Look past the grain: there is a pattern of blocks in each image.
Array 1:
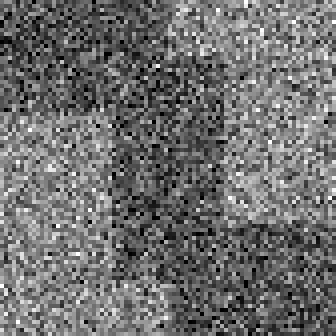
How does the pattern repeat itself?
the same after a half turn
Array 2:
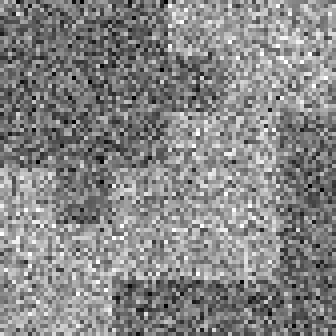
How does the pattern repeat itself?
mirrored about the diagonal from the top left
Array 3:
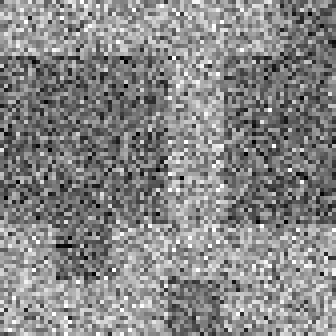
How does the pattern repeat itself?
no symmetry
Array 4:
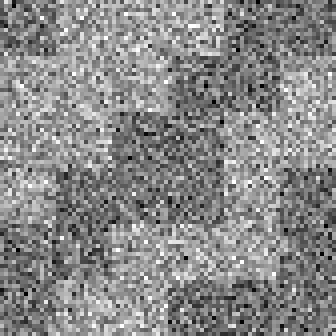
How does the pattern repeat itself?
mirrored about the diagonal from the top left
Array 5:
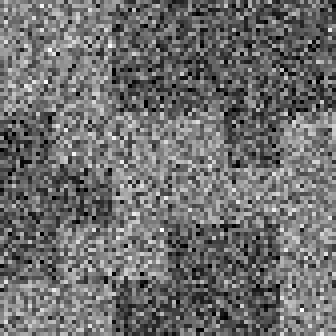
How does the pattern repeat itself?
no symmetry
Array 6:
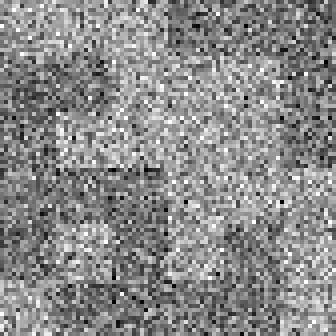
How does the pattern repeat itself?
mirrored about the diagonal from the bottom left
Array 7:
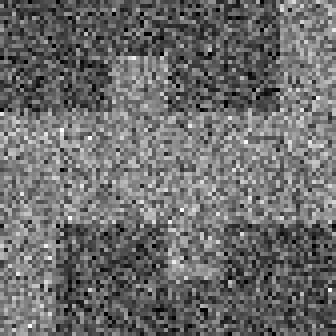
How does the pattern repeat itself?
the same after a half turn
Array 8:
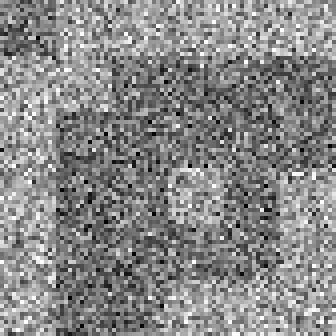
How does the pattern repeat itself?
mirrored about the diagonal from the top left
